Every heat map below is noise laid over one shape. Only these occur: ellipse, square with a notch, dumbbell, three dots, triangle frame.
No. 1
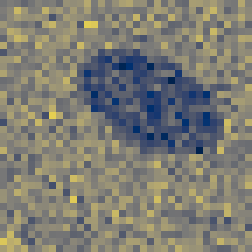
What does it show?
dark ellipse
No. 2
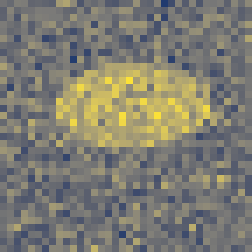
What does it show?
light ellipse
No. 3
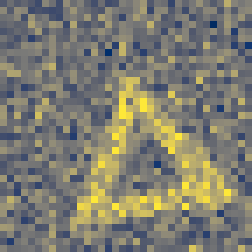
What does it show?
light triangle frame
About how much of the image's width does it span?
two thirds
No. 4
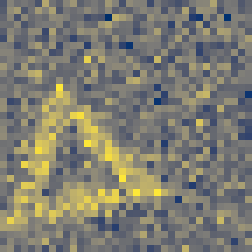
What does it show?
light triangle frame
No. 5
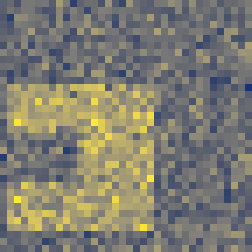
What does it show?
light square with a notch
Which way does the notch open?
left
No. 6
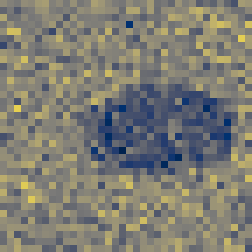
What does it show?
dark ellipse
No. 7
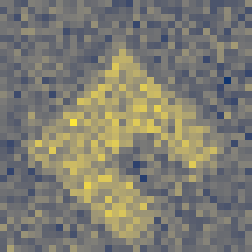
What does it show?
light square with a notch
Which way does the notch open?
down and right
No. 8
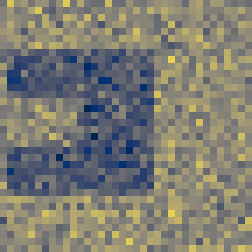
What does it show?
dark square with a notch
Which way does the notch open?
left
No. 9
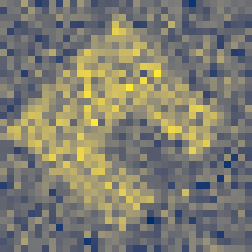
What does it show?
light square with a notch
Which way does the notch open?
down and right
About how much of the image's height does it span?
nearly all
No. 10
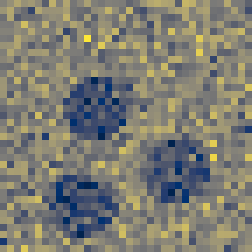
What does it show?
dark three dots
